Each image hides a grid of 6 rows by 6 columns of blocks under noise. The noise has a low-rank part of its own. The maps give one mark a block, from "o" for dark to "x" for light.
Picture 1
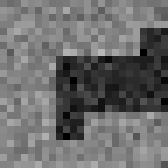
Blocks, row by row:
x x x x x x
x x x x x o
x x o o o o
x x o o o o
x x o x x x
x x x x x x
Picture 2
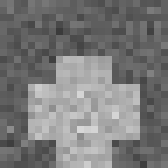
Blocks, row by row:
o o o o o o
o o o o o o
o o x x o o
o x x x x o
o x x x x o
o o x x o o
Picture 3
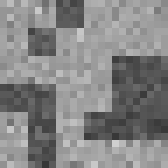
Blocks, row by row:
x x o x x x
x o x x x x
x x x x o o
o o x x o o
x o x o o o
x o x x x x
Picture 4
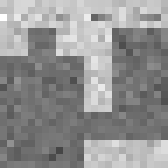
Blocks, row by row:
x x x x x x
x o x x o o
o o o x o o
o o o x o o
o o o o o o
o o o x x x
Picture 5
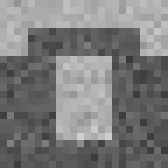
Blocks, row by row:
x x x x x x
x o o o o x
o o x x o o
o o x x o o
o o x x o o
o o o o o o
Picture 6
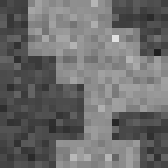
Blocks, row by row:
o x x x o o
o x x x x o
o o x x x x
o o o x x x
o o o x o o
o o x x x o
